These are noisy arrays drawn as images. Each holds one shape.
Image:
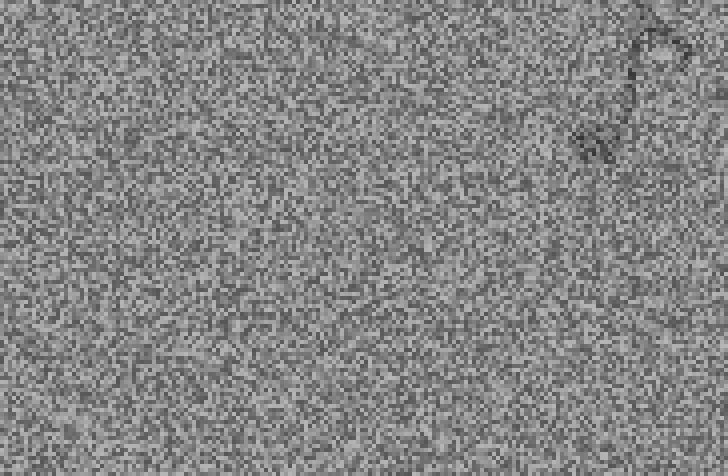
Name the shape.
musical note
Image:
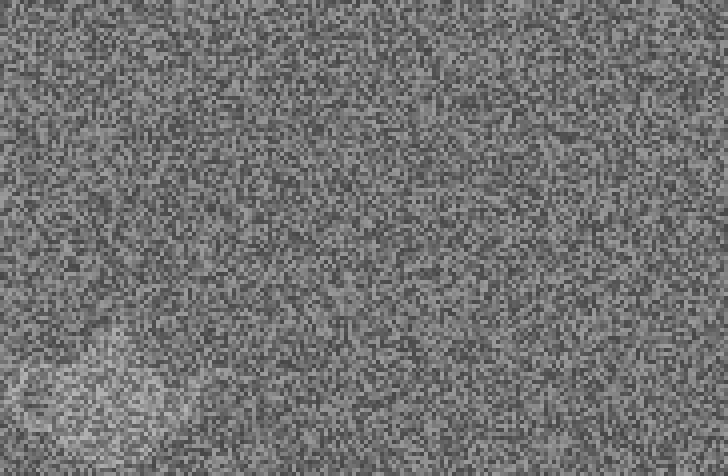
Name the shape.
teapot
